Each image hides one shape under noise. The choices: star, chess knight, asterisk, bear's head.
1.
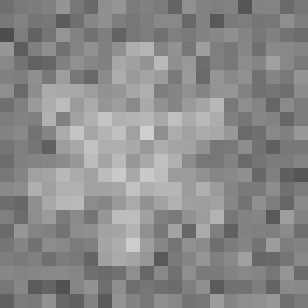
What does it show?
light asterisk
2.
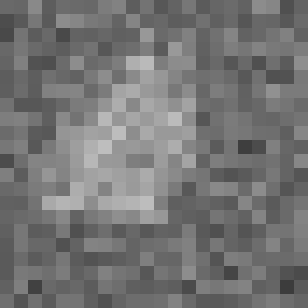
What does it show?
light chess knight
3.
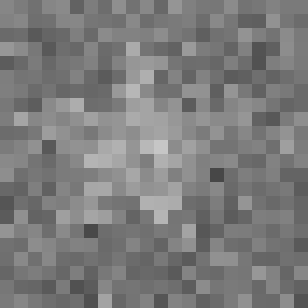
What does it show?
light star
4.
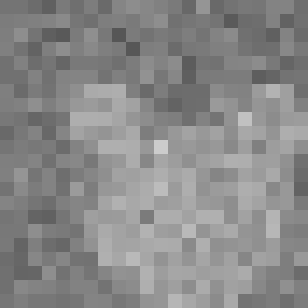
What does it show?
light bear's head
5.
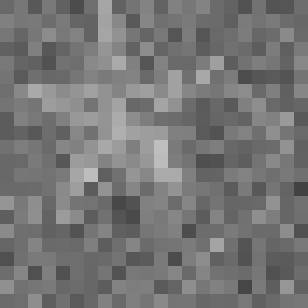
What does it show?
light star
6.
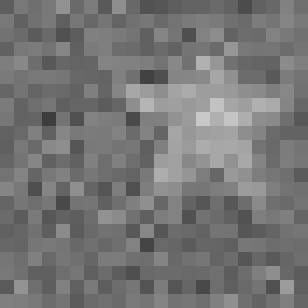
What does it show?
light star
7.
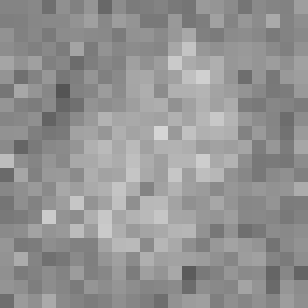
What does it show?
light chess knight
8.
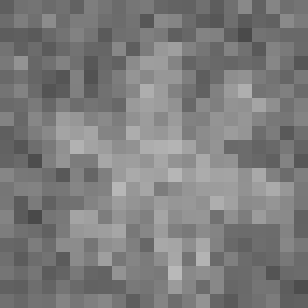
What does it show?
light asterisk
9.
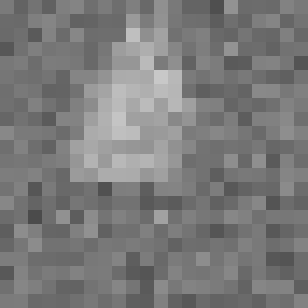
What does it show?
light chess knight
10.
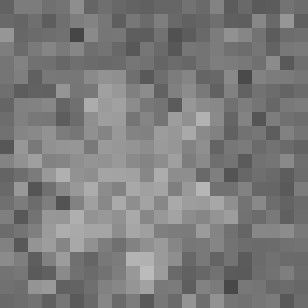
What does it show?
light asterisk
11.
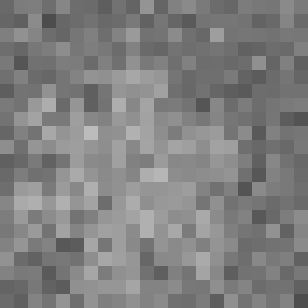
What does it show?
light asterisk
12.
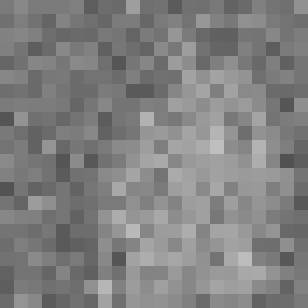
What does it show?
light chess knight
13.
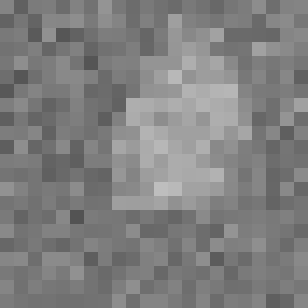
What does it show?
light chess knight
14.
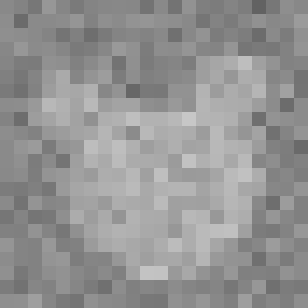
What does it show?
light bear's head
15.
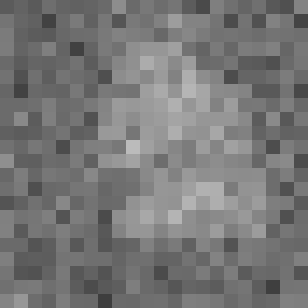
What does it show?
light chess knight
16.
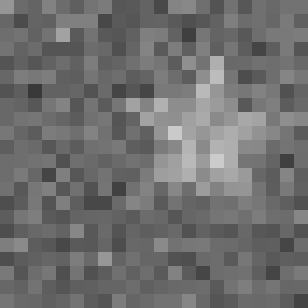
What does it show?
light star
